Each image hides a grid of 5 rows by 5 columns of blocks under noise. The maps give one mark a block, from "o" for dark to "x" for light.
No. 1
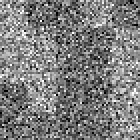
xooxo
xxoox
xxoox
oxoox
oooox
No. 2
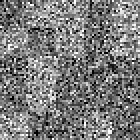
oxxox
xoxox
oxooo
oxooo
xooxo
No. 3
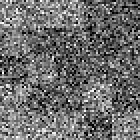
xxxoo
xoooo
oxooo
xooxo
xxxox
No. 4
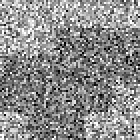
xxxxx
xxooo
ooooo
oooox
xooxx
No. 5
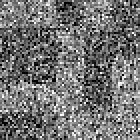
xxoxo
ooxoo
ooxox
xxxox
ooxxx
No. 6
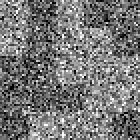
xoxoo
xoxxo
ooxxx
oooxx
oxxxo
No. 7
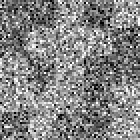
ooxox
oxxxo
xoxoo
xxxox
oxoox
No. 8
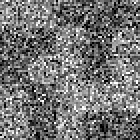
xxooo
ooxox
oxxox
xoxxx
xoxoo
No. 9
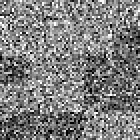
xxxxx
xxxxo
oxxoo
xxxoo
oooxx
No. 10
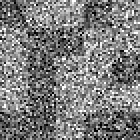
oxxox
xooxx
xoxxo
xoxxx
ooxoo
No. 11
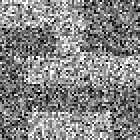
xxxoo
ooxoo
oxxxx
ooooo
oxxxo
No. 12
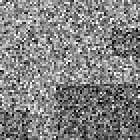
xxxxx
xxxxo
xxxxx
xxooo
oxooo
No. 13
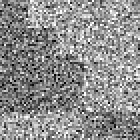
oxxxx
ooxxx
oooxx
oooxx
xxxoo
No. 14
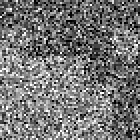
ooooo
xooox
xxxoo
xxxxo
xxxxo
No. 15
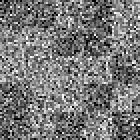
ooxox
xxoox
xxxxo
oxxox
oxoxo
